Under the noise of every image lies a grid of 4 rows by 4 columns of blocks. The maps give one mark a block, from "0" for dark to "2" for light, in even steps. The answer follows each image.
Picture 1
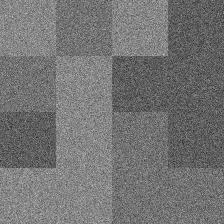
2 1 2 0
1 2 0 0
0 2 1 0
2 2 1 1
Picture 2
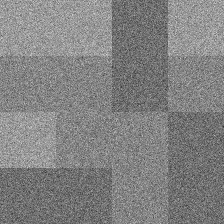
2 2 0 2
1 1 0 1
2 1 1 0
0 0 1 0
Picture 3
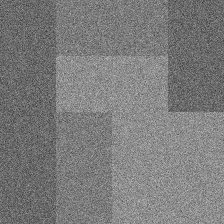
0 1 1 0
0 2 2 0
0 1 2 2
0 1 2 2
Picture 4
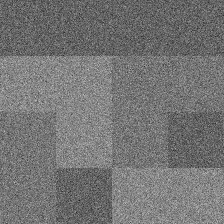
0 0 0 0
2 2 1 1
1 2 1 0
1 0 2 2
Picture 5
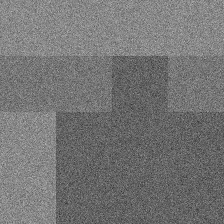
2 2 2 2
1 1 0 1
2 0 0 0
2 0 0 0
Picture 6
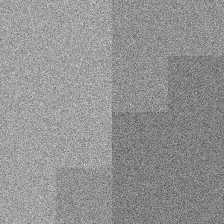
2 2 1 1
2 2 1 0
2 2 0 0
2 1 0 0
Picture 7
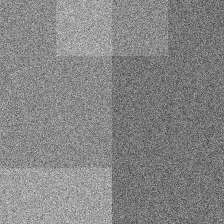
1 2 1 0
1 1 0 0
1 1 0 0
2 2 0 0
